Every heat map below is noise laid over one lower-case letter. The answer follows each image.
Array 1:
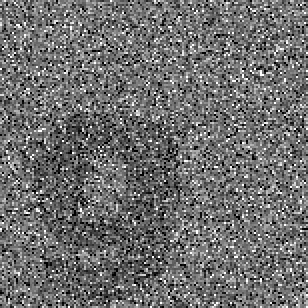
g
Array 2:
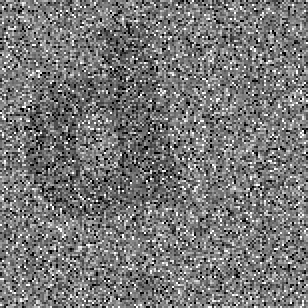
d
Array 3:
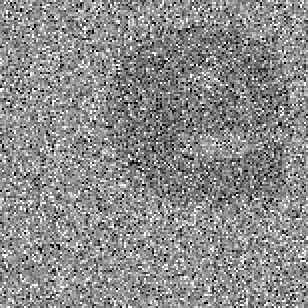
e
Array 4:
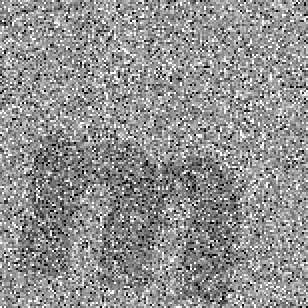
m
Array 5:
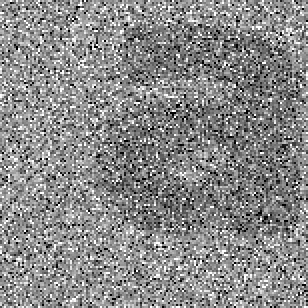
a
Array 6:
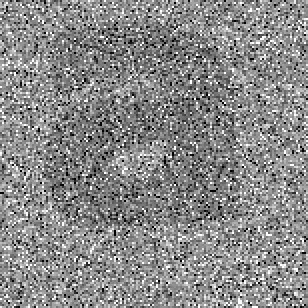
a
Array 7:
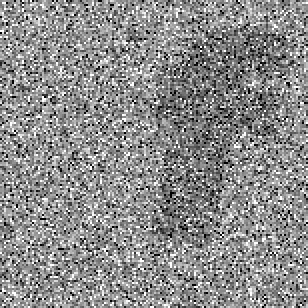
f
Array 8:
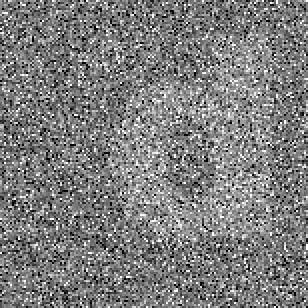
d
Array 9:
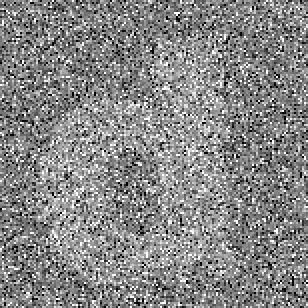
d
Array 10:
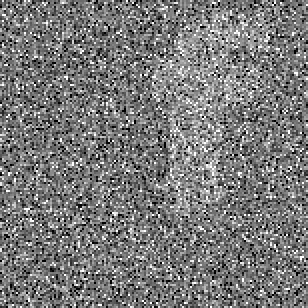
f
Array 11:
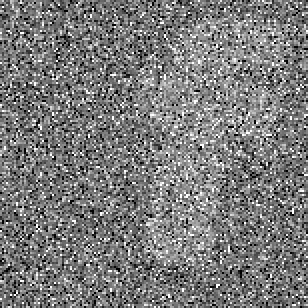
f
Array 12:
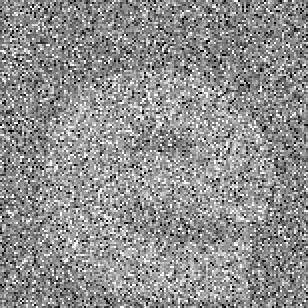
e
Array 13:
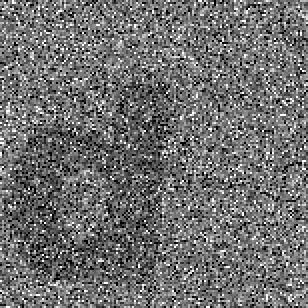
d
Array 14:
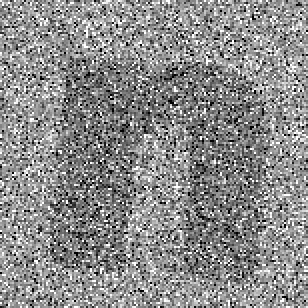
n
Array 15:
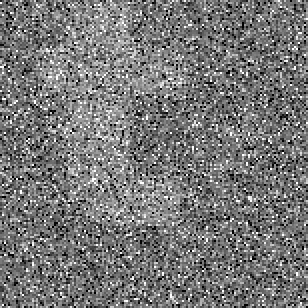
t
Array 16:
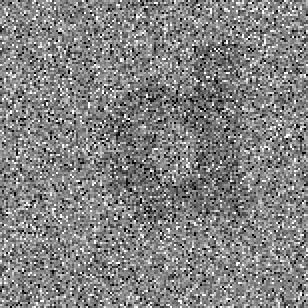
d
